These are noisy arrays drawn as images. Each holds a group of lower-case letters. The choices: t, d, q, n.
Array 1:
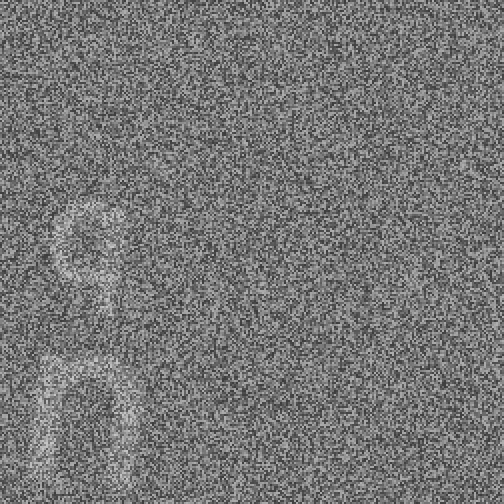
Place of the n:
bottom left
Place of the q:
middle left
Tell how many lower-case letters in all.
2
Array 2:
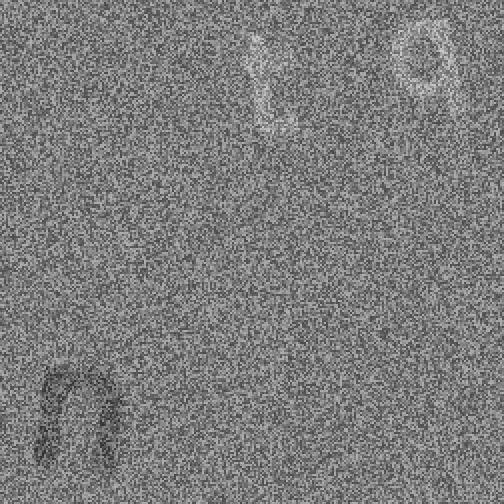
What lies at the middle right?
nothing
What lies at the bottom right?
nothing
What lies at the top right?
q
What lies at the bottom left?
n
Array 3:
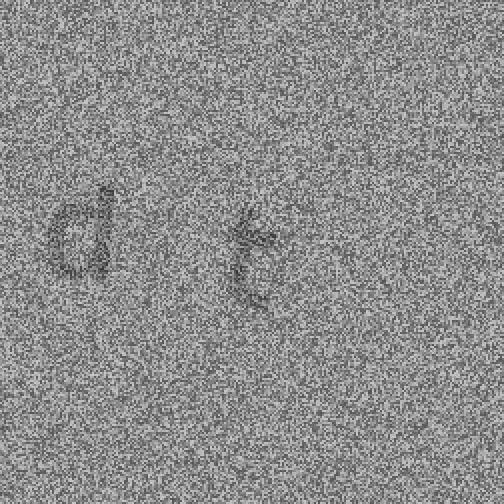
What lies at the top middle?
nothing
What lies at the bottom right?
nothing
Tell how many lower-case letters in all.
2
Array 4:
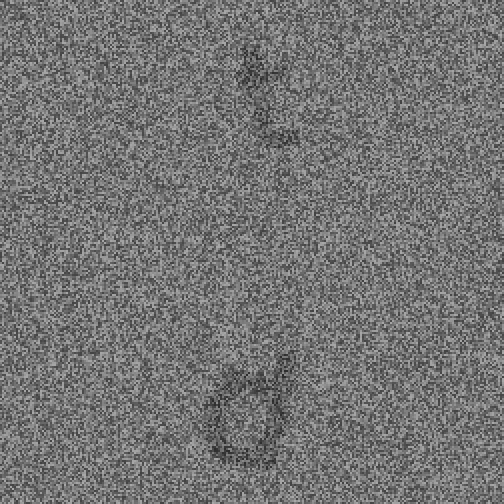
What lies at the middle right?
nothing
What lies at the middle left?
nothing
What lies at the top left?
nothing
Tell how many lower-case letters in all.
2
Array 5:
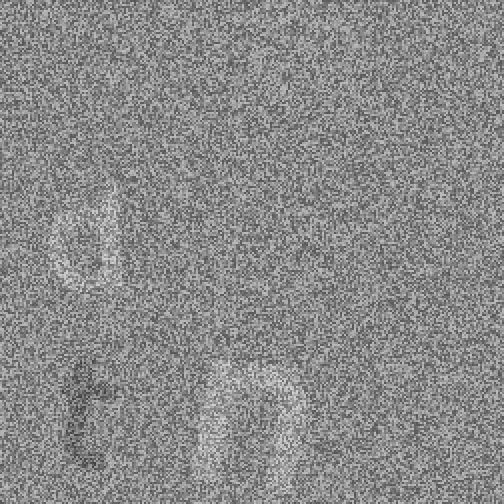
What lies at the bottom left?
t
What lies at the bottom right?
nothing
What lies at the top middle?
nothing
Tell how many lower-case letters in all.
3
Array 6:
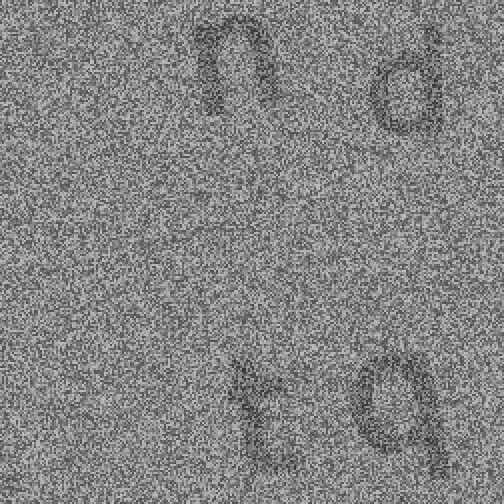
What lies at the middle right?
nothing
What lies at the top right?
d
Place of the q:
bottom right
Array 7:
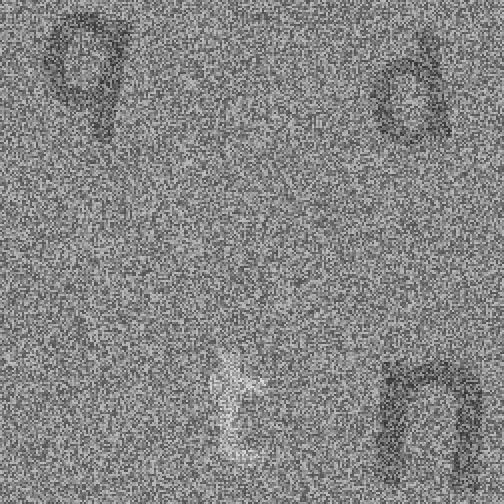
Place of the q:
top left
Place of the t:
bottom middle
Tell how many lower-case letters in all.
4
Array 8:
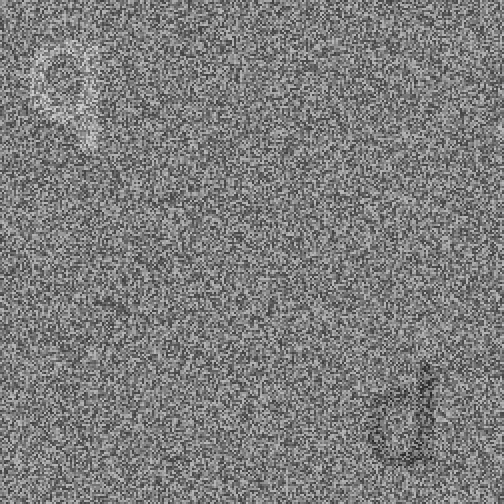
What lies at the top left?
q
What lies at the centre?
nothing
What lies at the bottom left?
nothing
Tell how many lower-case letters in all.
2
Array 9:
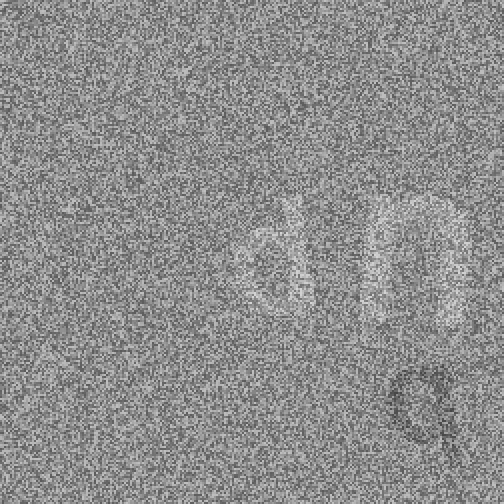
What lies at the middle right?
n
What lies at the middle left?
nothing
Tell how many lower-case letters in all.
3
